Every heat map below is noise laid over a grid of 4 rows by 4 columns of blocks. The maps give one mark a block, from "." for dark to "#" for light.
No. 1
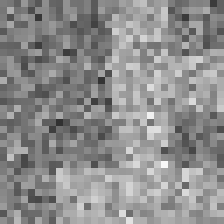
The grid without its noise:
. . # .
. . # #
. . # .
. # # #
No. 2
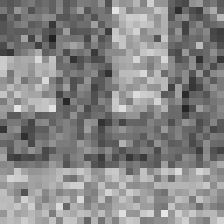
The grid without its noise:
. . # .
# . # .
. . . .
# # # #
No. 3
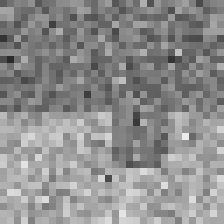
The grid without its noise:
. . . .
. . . .
# # . #
# # # #
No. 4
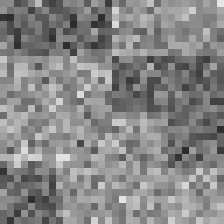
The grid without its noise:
. . # #
# # . .
# # # .
. # # #
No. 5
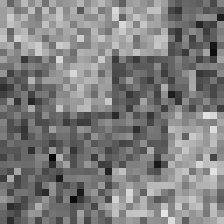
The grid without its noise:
# # # .
. # . .
. . . #
. . # #
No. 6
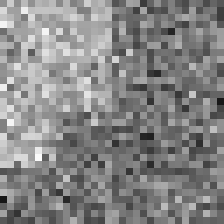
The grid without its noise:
# # . .
# # . .
# . . .
. . . .
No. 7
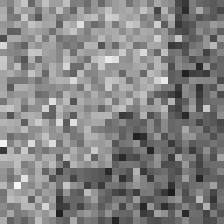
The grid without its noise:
# # # .
# # # .
# # . .
# . . .
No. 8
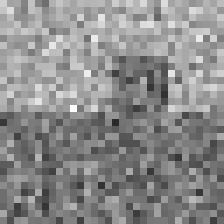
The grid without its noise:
# # # #
# # . #
. . . .
. . . .
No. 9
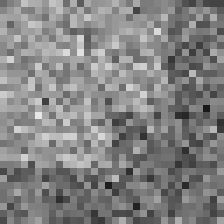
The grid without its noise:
# # # .
# # # .
# # . .
. . . .
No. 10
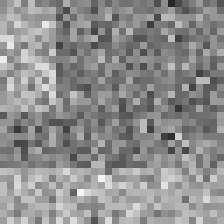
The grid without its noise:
# . . .
# . . .
. . . .
# # # #
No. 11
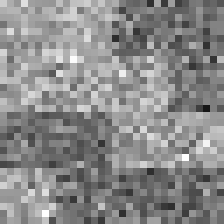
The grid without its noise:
# # . .
# # # .
. . # #
# . . .
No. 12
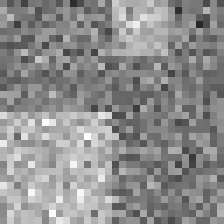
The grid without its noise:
. . # .
. . . .
# # . .
# # . .
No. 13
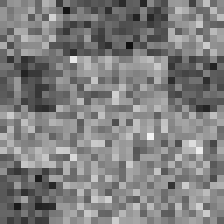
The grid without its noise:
# . . #
. # # .
# # # #
. # # #
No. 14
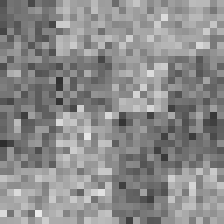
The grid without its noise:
. # # #
. . # .
. # . .
# # . #
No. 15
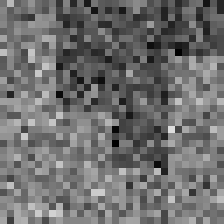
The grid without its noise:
# . . .
# . . #
# # . #
# # # #
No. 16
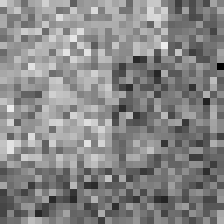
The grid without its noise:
# # # .
# # . .
# # . .
. . . .
